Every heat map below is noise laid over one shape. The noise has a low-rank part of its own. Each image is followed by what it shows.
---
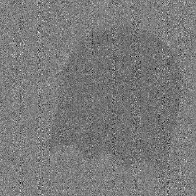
ghost
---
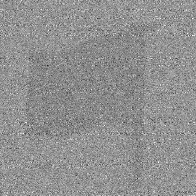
flag
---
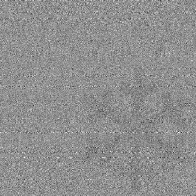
snowflake
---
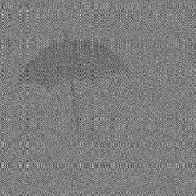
umbrella
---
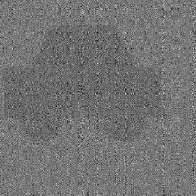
car
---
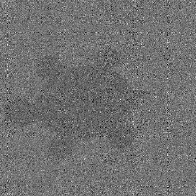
turtle
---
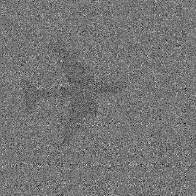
airplane
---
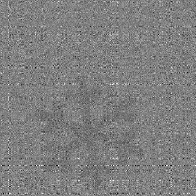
snowflake
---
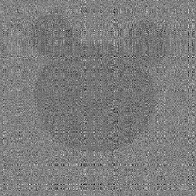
bear's head
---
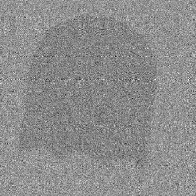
ghost
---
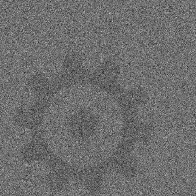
gear
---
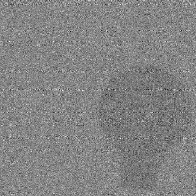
light bulb
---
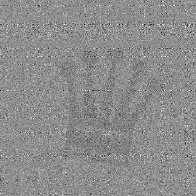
chess queen
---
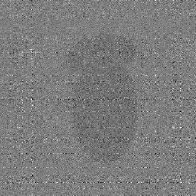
footprint
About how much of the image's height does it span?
two thirds
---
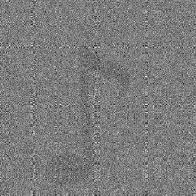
musical note
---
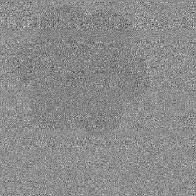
flower
